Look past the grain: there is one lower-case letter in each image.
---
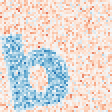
b
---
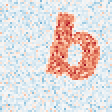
b
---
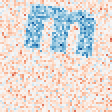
m
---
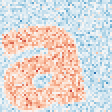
a
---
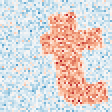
t
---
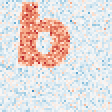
b
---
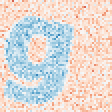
g
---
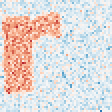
r
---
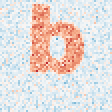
b
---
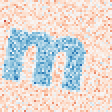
m
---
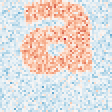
a
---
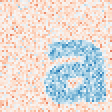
a
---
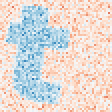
t
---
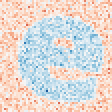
e
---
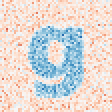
g
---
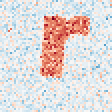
r
